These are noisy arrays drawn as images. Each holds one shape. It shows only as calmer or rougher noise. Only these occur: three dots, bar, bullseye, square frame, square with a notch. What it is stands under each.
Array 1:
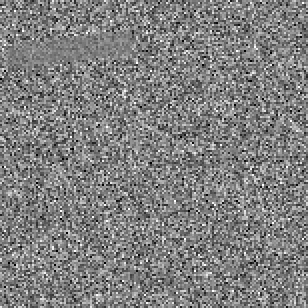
bar
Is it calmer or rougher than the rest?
calmer
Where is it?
top left
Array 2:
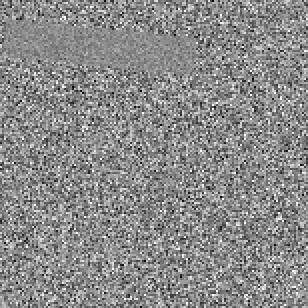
bar
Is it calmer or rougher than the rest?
calmer
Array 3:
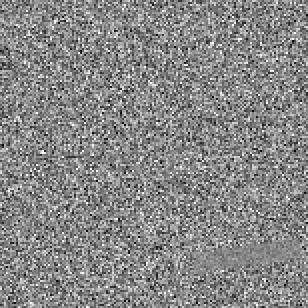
bar
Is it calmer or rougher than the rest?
calmer
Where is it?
bottom right
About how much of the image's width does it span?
a third
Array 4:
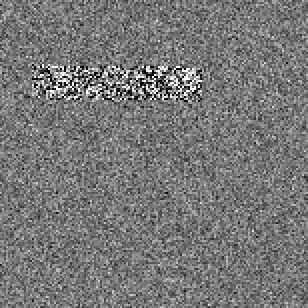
bar
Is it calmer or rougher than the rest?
rougher
